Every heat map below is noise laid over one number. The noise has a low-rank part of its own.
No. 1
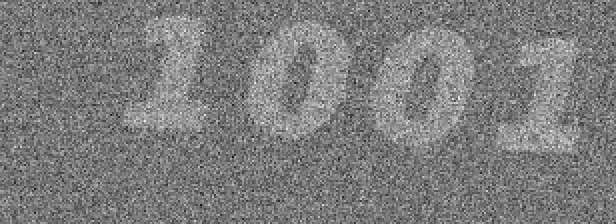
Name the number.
1001
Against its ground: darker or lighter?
lighter
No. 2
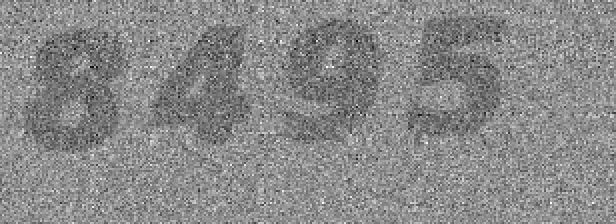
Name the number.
8495
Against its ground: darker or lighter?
darker
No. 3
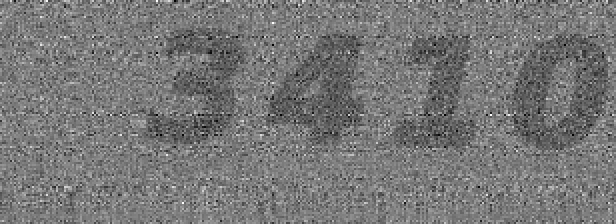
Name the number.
3410
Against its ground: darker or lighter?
darker
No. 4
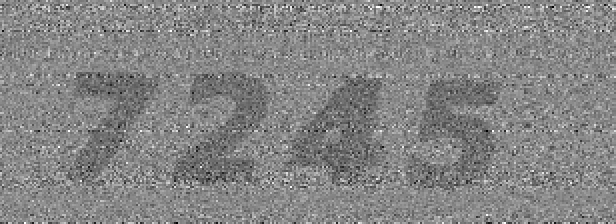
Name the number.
7245
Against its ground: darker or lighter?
darker
